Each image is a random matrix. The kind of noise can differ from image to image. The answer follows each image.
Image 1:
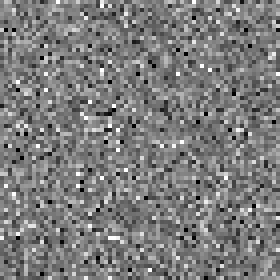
heavy tails
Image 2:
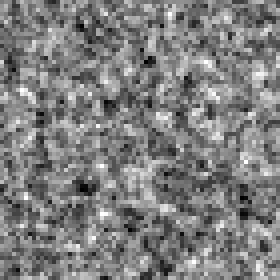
blotchy
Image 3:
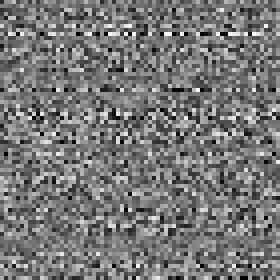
rows of uneven size
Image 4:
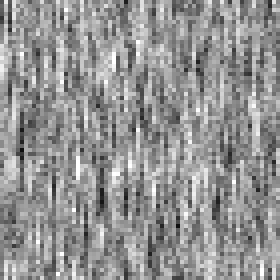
streaked along the columns
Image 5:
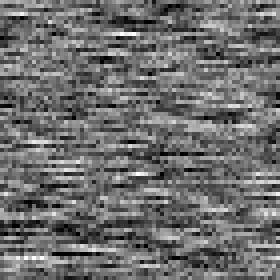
streaked along the rows
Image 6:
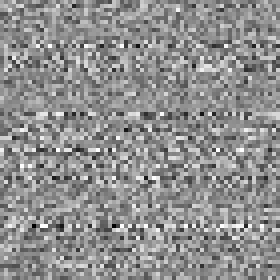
rows of uneven size
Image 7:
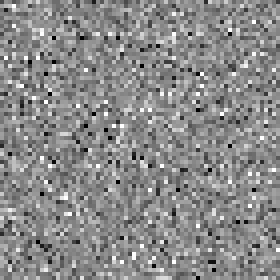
heavy tails
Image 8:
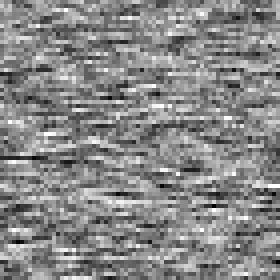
streaked along the rows
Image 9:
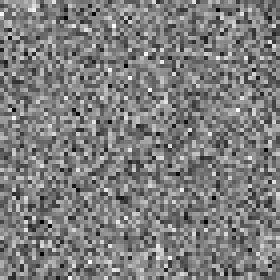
independent entries
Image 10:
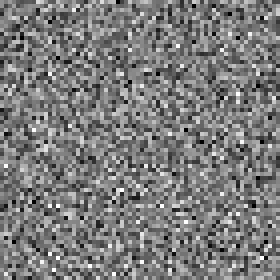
independent entries
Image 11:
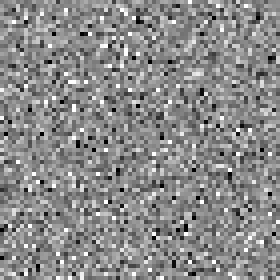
heavy tails
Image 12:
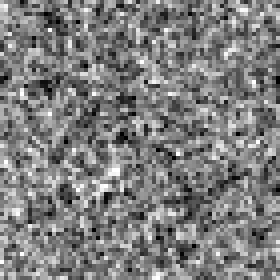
blotchy
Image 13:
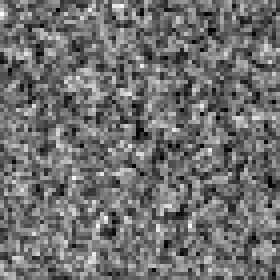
blotchy
